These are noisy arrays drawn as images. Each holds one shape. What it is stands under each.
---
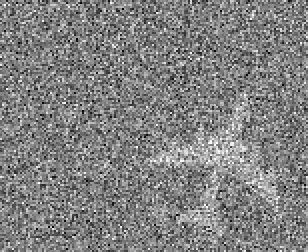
light airplane
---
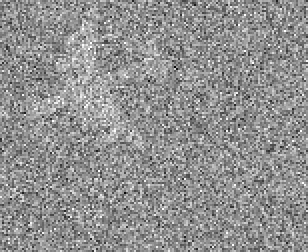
light airplane
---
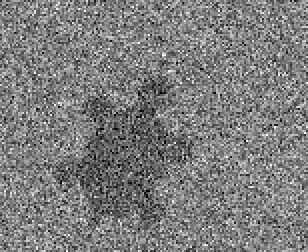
dark turtle
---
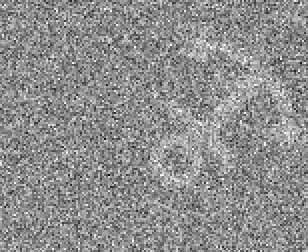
light anchor
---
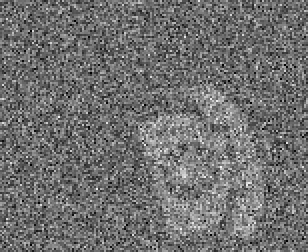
light telephone
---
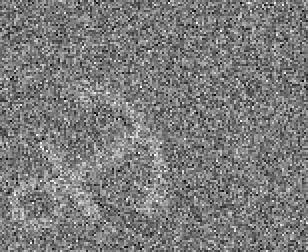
light anchor
